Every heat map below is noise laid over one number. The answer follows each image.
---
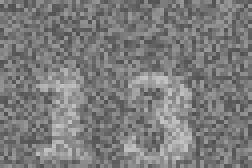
13
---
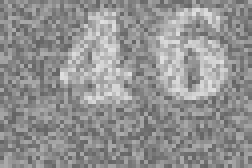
46
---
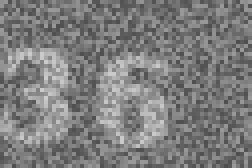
36
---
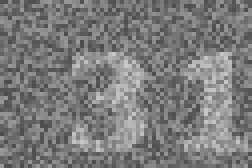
31
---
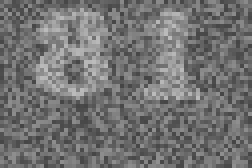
81
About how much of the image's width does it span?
two thirds
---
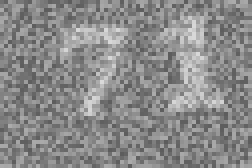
71
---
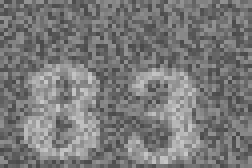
83
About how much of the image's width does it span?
two thirds
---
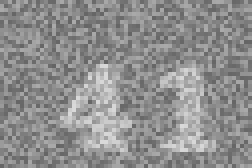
41
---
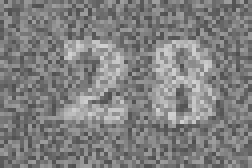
28
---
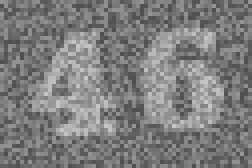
46
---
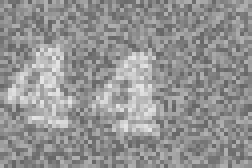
44
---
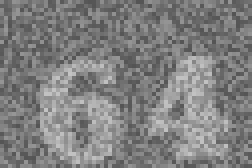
64
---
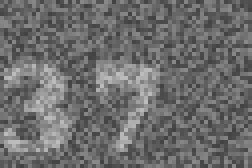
37
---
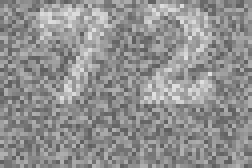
72
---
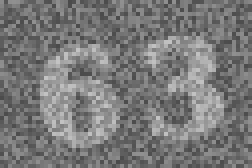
63
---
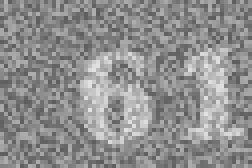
61
